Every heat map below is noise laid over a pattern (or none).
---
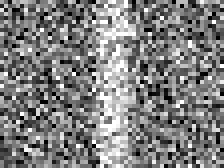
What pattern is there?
one vertical stripe
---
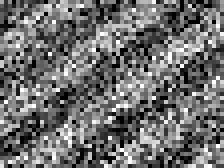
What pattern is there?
diagonal stripes
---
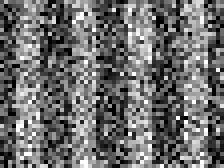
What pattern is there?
vertical stripes
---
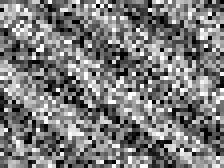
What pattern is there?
diagonal stripes
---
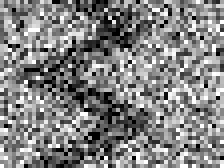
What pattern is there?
a wavy band
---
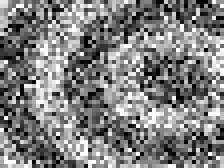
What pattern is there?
rings round one point
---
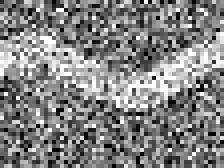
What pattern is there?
a wavy band
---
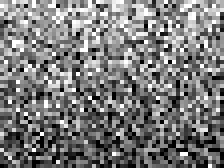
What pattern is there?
a smooth slope
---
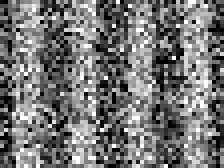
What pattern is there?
vertical stripes
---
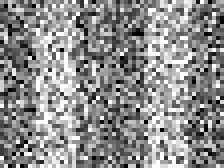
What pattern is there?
vertical stripes
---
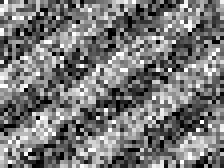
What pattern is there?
diagonal stripes
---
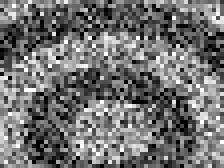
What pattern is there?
rings round one point
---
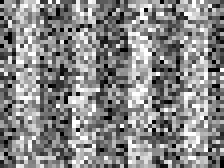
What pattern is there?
vertical stripes
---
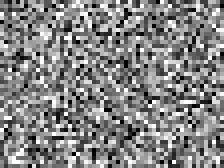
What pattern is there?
only noise
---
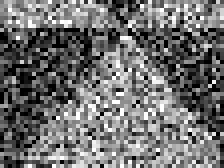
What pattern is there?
spokes from one point
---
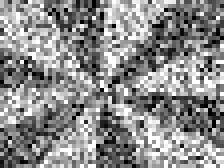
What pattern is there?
spokes from one point
